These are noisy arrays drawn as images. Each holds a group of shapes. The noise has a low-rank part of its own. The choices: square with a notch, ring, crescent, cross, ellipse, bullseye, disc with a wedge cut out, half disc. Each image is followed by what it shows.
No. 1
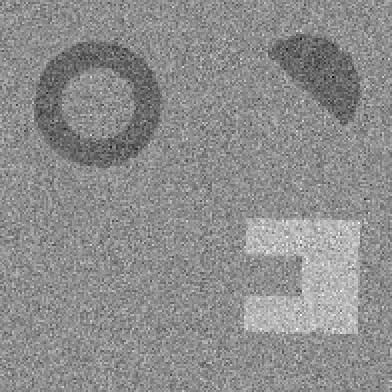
top left: dark ring; top right: dark half disc; bottom right: light square with a notch
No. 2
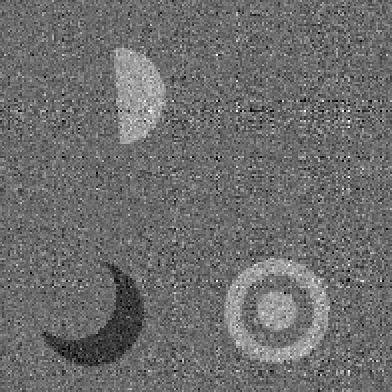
top left: light half disc; bottom left: dark crescent; bottom right: light bullseye
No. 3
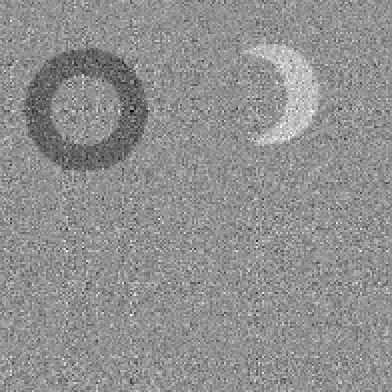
top left: dark ring; top right: light crescent
